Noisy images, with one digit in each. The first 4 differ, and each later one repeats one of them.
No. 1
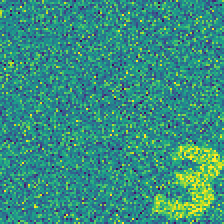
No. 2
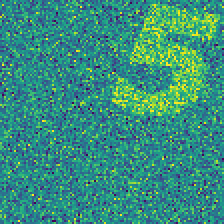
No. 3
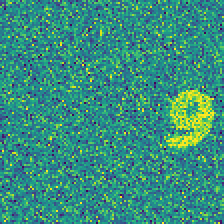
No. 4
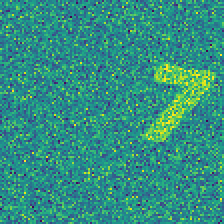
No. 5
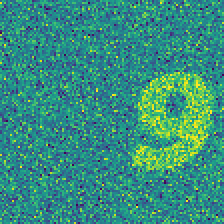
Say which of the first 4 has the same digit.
3
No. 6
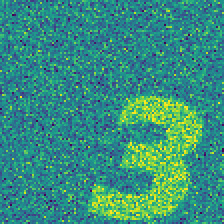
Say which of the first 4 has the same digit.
1
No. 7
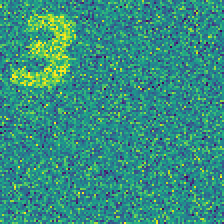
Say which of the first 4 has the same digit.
1
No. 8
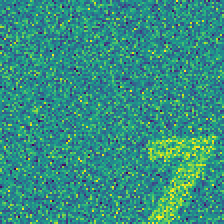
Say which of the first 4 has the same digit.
4
